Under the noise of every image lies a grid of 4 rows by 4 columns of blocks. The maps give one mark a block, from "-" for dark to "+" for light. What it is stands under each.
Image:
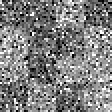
- - + -
+ - - +
+ - + +
- + - +
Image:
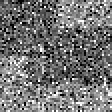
- - + +
- - - -
+ - - -
+ + + +
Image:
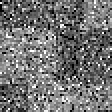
- - - +
+ + - -
+ + - -
- + + +
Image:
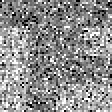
- - - -
+ - - +
+ - - -
+ - + +
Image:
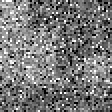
+ - - -
+ + - -
+ + - +
- - - -
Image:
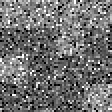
+ + + +
- - + -
+ - - -
- - - +
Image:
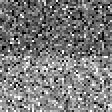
- - - -
- - - -
+ + + +
+ + + +
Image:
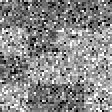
- - - -
+ - + +
- + + +
+ - - +
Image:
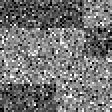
- - - +
+ + + -
+ + + +
- - + +
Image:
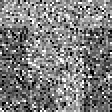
+ + + +
- + + -
- + + -
- - + -
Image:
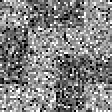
+ - - +
- + + +
- + - -
+ + - +
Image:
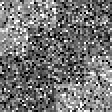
+ + - -
+ - - -
- - - +
- - + +
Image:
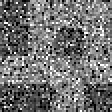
- + + +
- + - +
+ + + +
- - + -
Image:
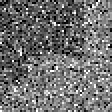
- - - +
- - - +
- + + +
+ + + +
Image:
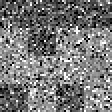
- - - -
+ - + +
+ + + +
- + - +
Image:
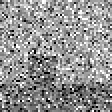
+ + + +
+ + + +
+ - + +
- - - -
